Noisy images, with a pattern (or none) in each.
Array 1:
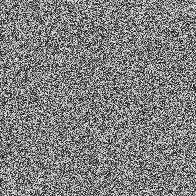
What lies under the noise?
only noise
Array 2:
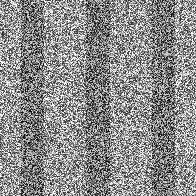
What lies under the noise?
vertical stripes
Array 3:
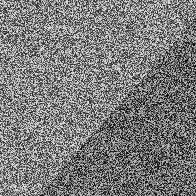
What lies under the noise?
a sharp edge
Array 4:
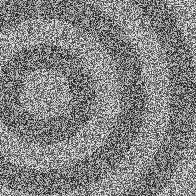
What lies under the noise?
rings round one point
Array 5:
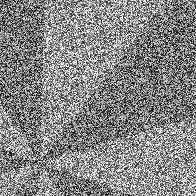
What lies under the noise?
spokes from one point
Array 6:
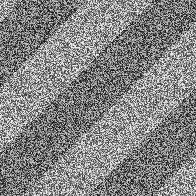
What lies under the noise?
diagonal stripes
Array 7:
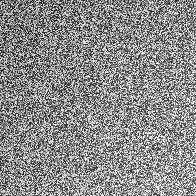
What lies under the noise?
a smooth slope
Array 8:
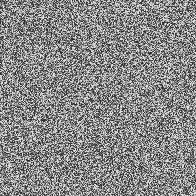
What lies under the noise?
only noise
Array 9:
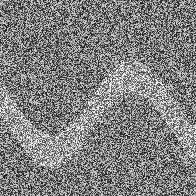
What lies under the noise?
a wavy band
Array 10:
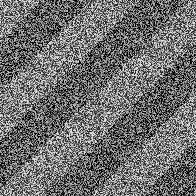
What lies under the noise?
diagonal stripes
